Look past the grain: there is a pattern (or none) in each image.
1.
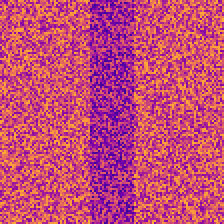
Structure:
one band of columns
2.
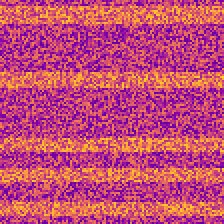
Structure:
bands of rows
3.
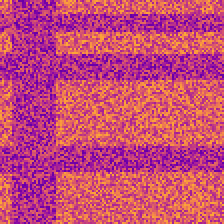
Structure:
bands of rows crossing bands of columns
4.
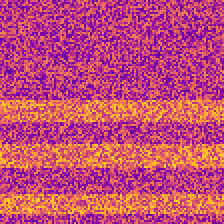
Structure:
bands of rows
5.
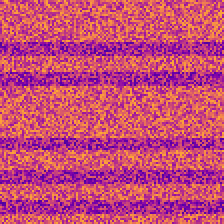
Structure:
bands of rows
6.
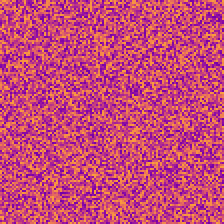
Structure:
only noise
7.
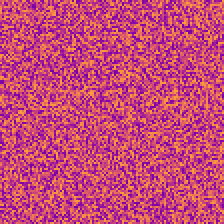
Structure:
only noise
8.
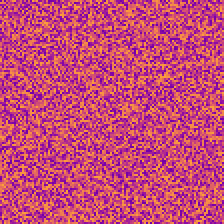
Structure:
only noise
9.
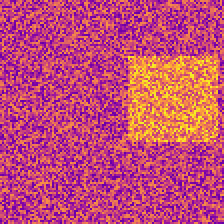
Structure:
one block
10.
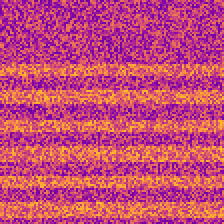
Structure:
bands of rows
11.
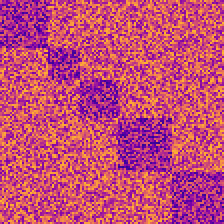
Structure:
blocks along the diagonal
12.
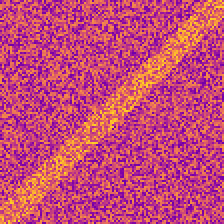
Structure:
a diagonal band
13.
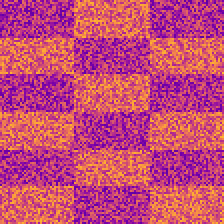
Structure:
a checkerboard
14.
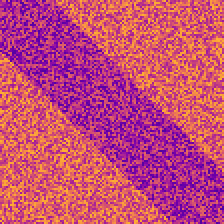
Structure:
a diagonal band
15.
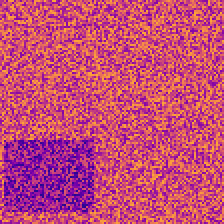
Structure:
one block
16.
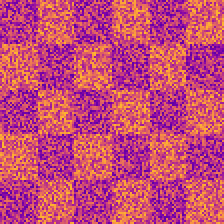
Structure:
a checkerboard
